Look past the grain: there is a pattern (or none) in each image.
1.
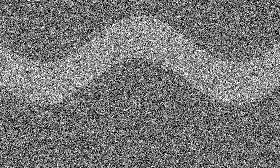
a wavy band
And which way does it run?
left to right
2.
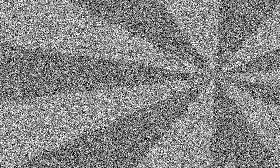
spokes from one point
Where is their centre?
middle right
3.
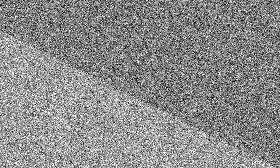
a sharp edge
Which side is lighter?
bottom left
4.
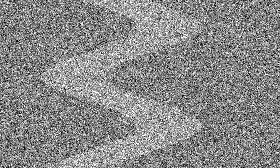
a wavy band
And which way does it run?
top to bottom
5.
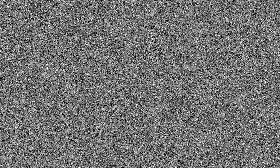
only noise
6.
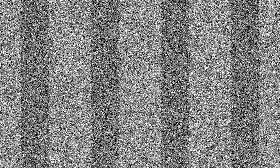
vertical stripes
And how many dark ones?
4
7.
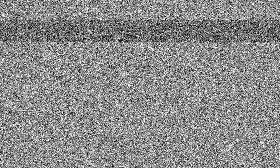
one horizontal stripe
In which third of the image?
top
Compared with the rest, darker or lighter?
darker
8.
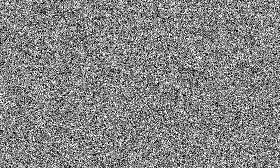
only noise
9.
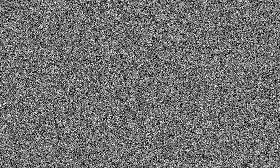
only noise
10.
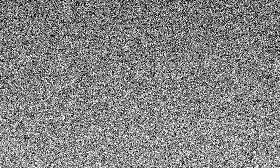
a smooth slope
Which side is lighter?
bottom
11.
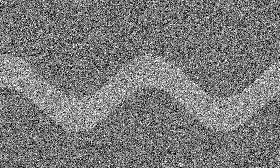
a wavy band
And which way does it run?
left to right
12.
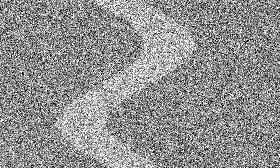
a wavy band
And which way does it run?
top to bottom
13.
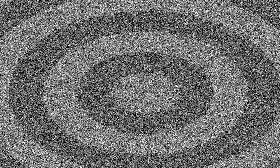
rings round one point
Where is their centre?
centre
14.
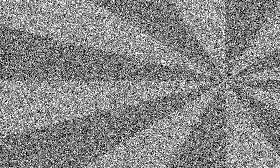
spokes from one point
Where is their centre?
middle right
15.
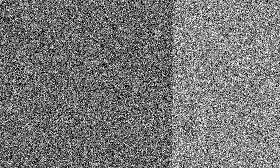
a sharp edge
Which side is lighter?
right
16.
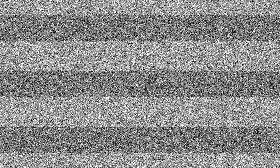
horizontal stripes
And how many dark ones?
3
